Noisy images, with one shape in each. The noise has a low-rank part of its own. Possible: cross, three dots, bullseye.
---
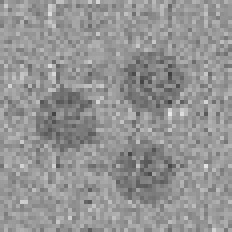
three dots
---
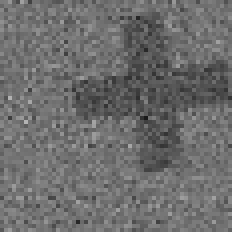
cross
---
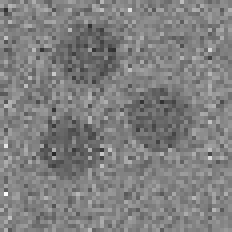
three dots
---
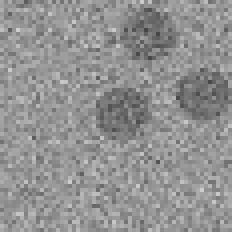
three dots
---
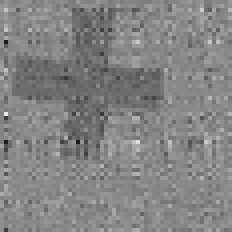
cross
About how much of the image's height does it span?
two thirds
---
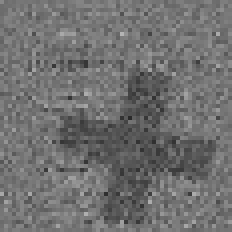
cross
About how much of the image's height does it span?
two thirds
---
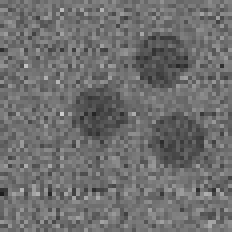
three dots
